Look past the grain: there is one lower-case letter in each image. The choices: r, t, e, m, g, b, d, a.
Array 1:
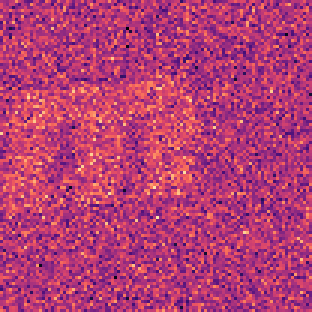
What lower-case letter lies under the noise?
m
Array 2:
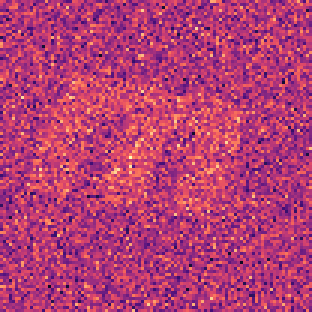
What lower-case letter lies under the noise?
m
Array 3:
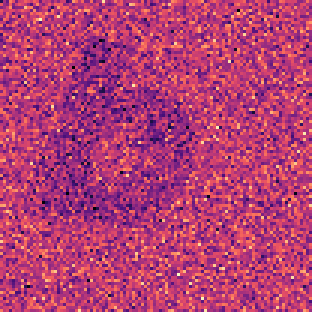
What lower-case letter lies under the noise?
b
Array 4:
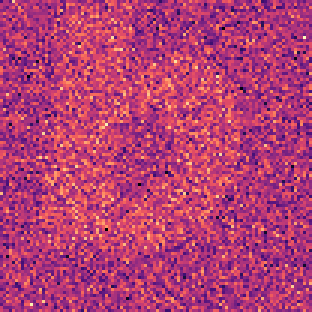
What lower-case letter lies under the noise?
b
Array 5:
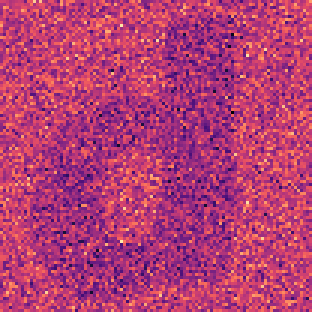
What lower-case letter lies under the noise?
d
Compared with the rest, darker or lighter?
darker
